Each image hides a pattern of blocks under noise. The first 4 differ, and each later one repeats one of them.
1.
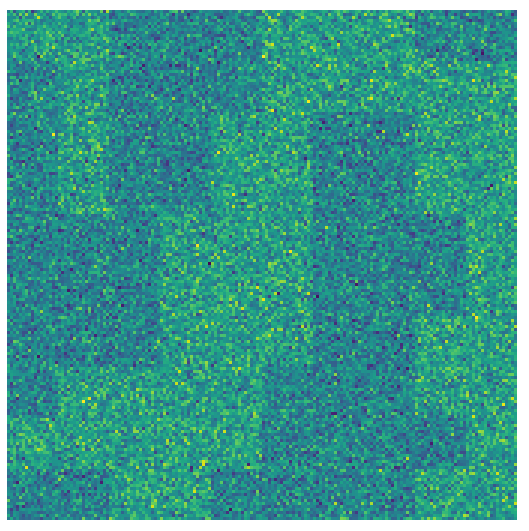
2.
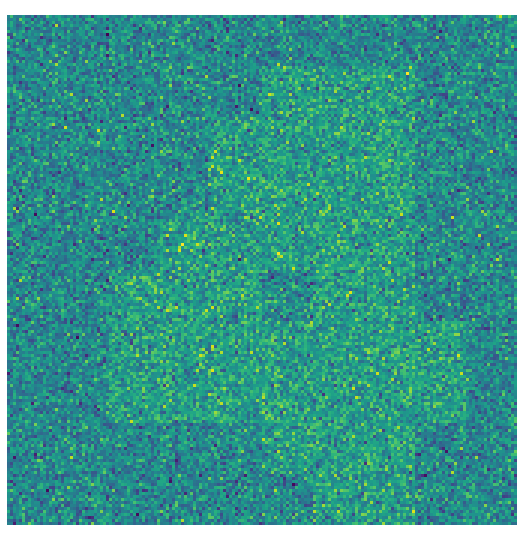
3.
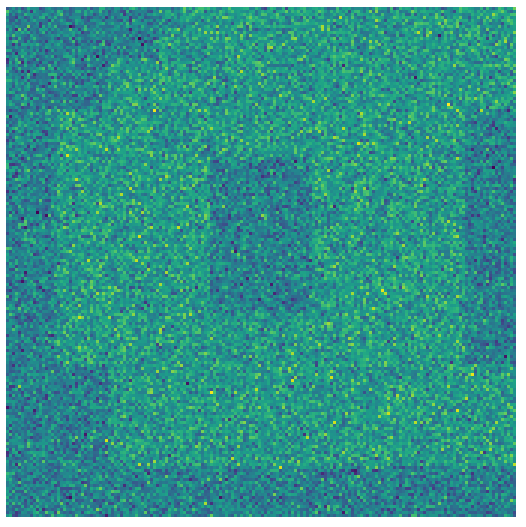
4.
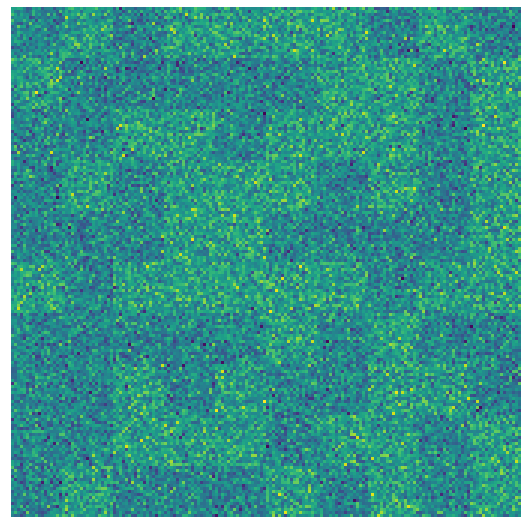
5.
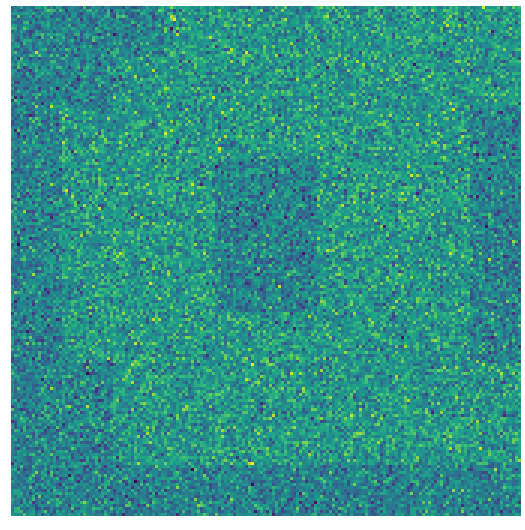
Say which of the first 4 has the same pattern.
3
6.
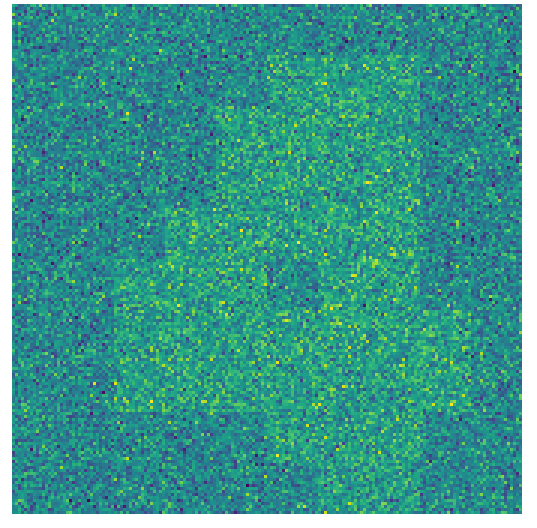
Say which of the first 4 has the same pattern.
2
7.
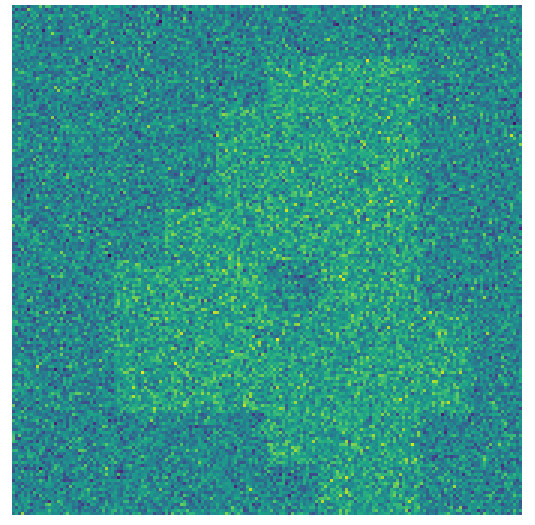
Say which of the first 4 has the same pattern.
2
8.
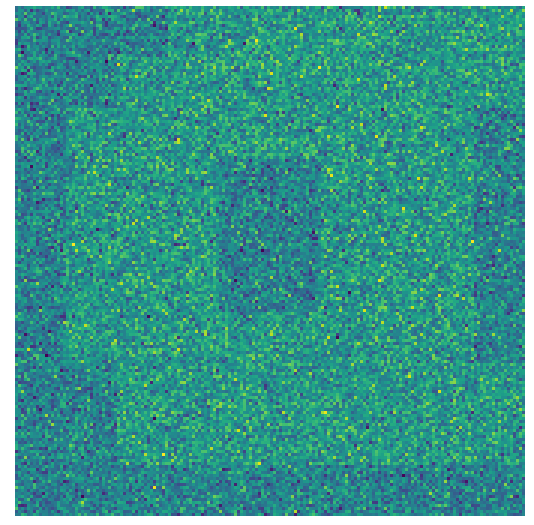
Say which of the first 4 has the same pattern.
3
